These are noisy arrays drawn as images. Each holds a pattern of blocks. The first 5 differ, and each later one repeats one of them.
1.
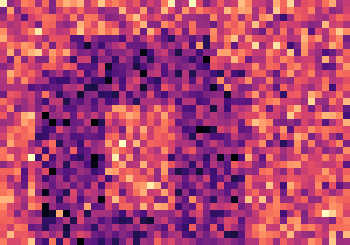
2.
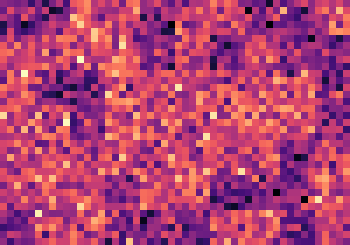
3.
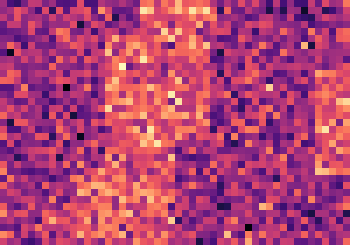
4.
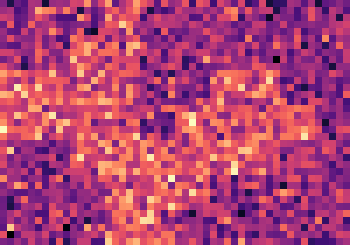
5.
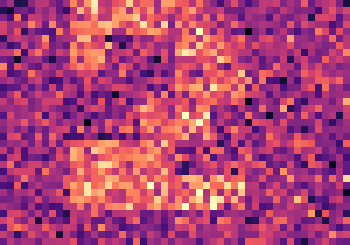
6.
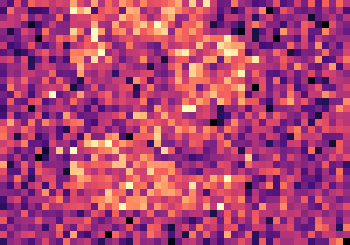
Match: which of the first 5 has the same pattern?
5
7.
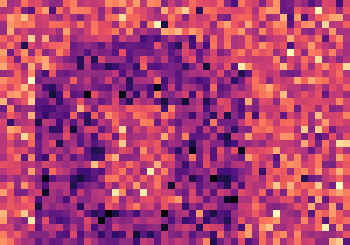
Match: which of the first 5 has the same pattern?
1
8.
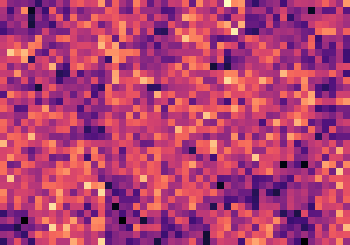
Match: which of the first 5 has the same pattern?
2
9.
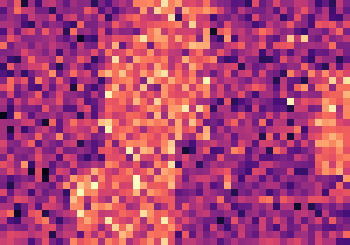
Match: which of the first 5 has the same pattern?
3
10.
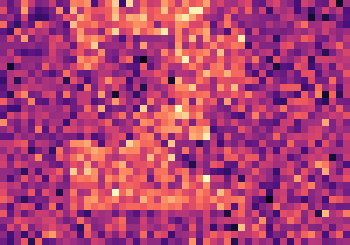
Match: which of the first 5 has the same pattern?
5
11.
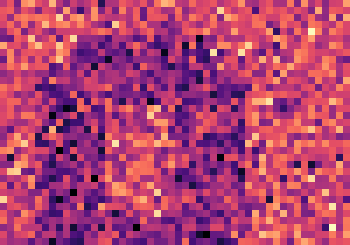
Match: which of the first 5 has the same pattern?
1
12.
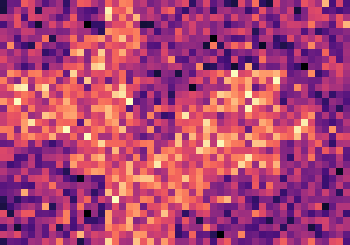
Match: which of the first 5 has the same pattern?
4
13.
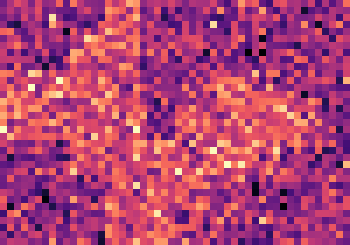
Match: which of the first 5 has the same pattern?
4
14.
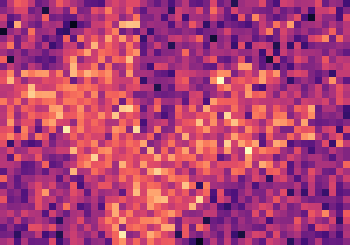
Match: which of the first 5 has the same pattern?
4
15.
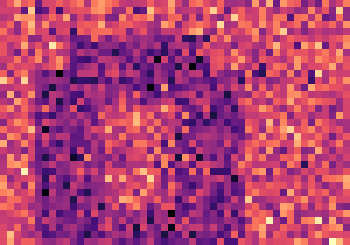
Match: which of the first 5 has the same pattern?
1
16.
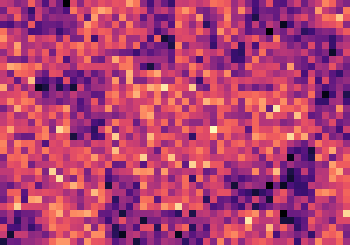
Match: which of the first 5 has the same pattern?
2
